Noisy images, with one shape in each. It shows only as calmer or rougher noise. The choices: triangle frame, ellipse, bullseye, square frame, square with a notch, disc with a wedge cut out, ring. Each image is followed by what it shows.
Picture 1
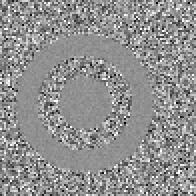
calm bullseye
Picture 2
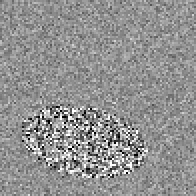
rough ellipse
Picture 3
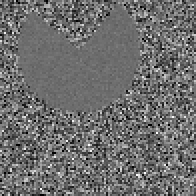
calm disc with a wedge cut out
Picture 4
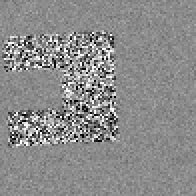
rough square with a notch
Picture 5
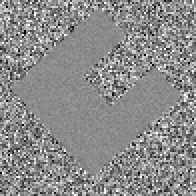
calm square with a notch
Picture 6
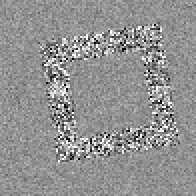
rough square frame
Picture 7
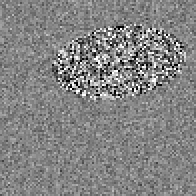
rough ellipse
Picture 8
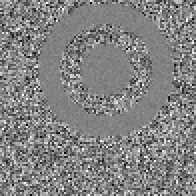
calm bullseye
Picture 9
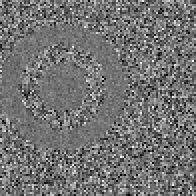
calm bullseye
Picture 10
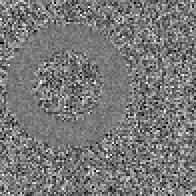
calm ring
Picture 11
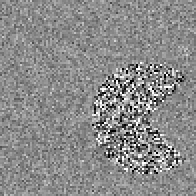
rough disc with a wedge cut out
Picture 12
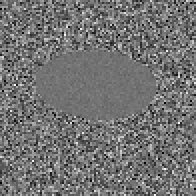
calm ellipse
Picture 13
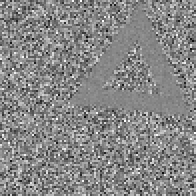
calm triangle frame
